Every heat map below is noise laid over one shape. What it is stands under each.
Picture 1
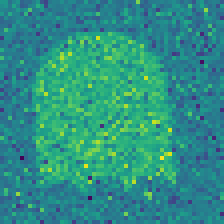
ghost
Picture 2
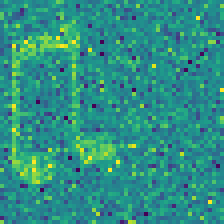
pair of musical notes
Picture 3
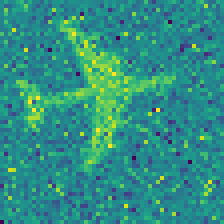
airplane
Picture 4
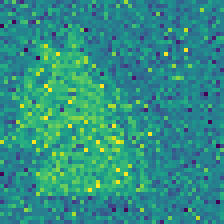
chess knight
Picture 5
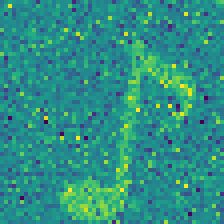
musical note
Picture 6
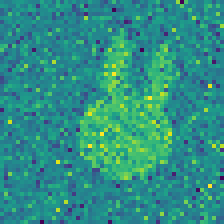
rabbit's head
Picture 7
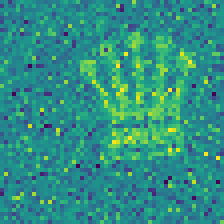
chess queen
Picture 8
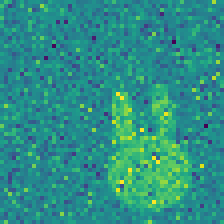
rabbit's head
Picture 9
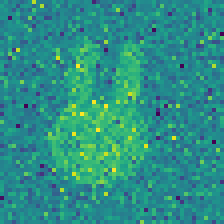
rabbit's head
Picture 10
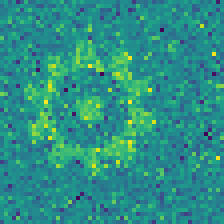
gear
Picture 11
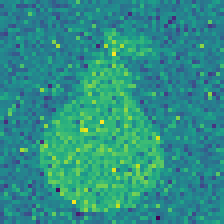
pear
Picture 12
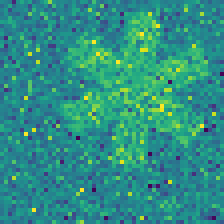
asterisk
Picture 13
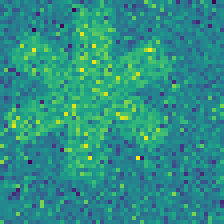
asterisk
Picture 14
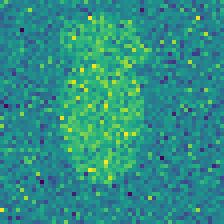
footprint
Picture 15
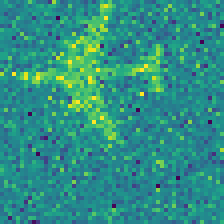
airplane
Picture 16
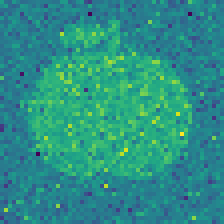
apple
